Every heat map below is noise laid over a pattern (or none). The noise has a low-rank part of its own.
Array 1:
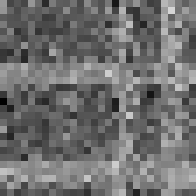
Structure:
bands of rows crossing bands of columns
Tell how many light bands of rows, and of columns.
2 and 2
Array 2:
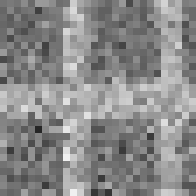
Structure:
bands of rows crossing bands of columns
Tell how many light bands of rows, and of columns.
1 and 2
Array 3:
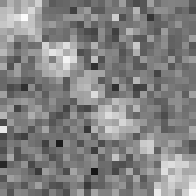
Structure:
blocks along the diagonal
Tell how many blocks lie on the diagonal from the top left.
6
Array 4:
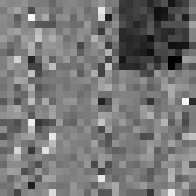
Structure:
one block
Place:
top right
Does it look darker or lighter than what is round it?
darker
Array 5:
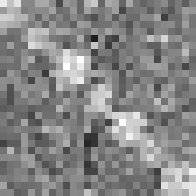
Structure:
blocks along the diagonal
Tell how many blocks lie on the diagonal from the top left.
7
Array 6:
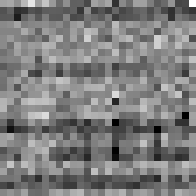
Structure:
bands of rows
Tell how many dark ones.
5
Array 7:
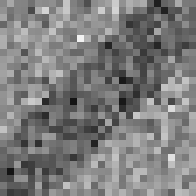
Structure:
a diagonal band
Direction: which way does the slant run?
bottom left to top right
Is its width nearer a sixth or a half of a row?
a half
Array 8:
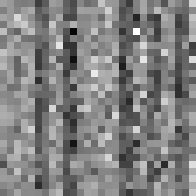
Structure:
bands of columns
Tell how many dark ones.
5
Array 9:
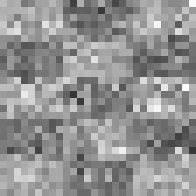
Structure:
a checkerboard
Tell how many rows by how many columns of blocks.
5 by 3
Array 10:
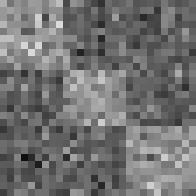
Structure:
blocks along the diagonal
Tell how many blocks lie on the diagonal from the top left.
3
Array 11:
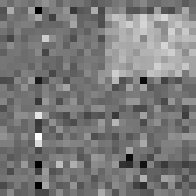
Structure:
one block
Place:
top right
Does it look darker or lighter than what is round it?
lighter
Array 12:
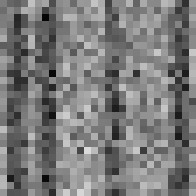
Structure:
bands of columns
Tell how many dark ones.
4
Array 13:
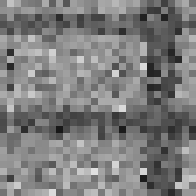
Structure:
bands of rows crossing bands of columns
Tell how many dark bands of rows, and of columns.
2 and 1
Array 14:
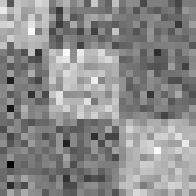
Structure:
blocks along the diagonal
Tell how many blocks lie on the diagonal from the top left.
3
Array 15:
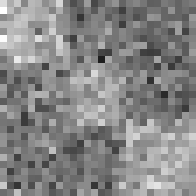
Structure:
blocks along the diagonal
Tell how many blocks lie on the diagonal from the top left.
3
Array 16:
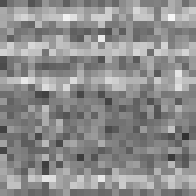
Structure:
bands of rows
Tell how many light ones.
4
